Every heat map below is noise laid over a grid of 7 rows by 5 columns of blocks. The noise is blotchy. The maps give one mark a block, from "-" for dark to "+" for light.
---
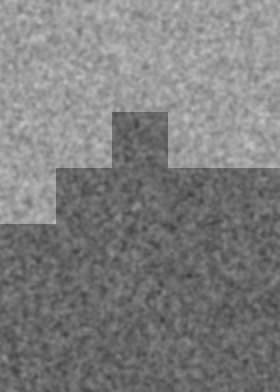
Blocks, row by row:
+ + + + +
+ + + + +
+ + - + +
+ - - - -
- - - - -
- - - - -
- - - - -
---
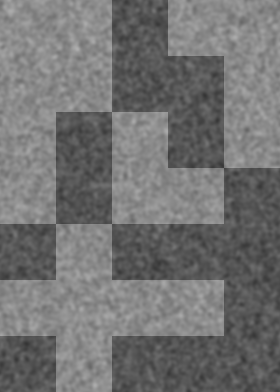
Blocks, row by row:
+ + - + +
+ + - - +
+ - + - +
+ - + + -
- + - - -
+ + + + -
- + - - -
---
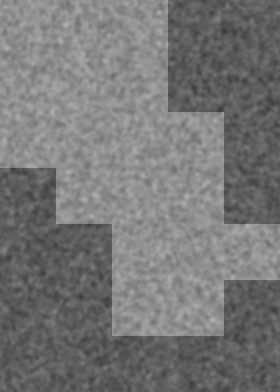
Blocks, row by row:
+ + + - -
+ + + - -
+ + + + -
- + + + -
- - + + +
- - + + -
- - - - -
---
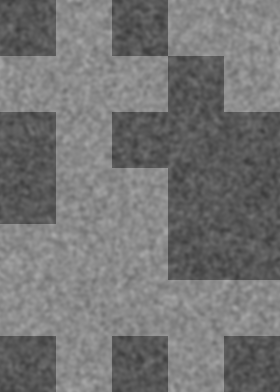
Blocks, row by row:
- + - + +
+ + + - +
- + - - -
- + + - -
+ + + - -
+ + + + +
- + - + -
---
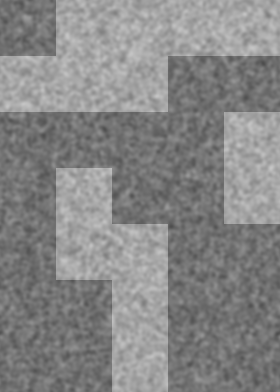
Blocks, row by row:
- + + + +
+ + + - -
- - - - +
- + - - +
- + + - -
- - + - -
- - + - -
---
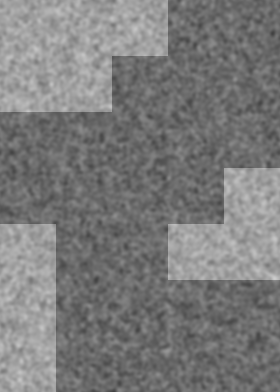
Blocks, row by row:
+ + + - -
+ + - - -
- - - - -
- - - - +
+ - - + +
+ - - - -
+ - - - -
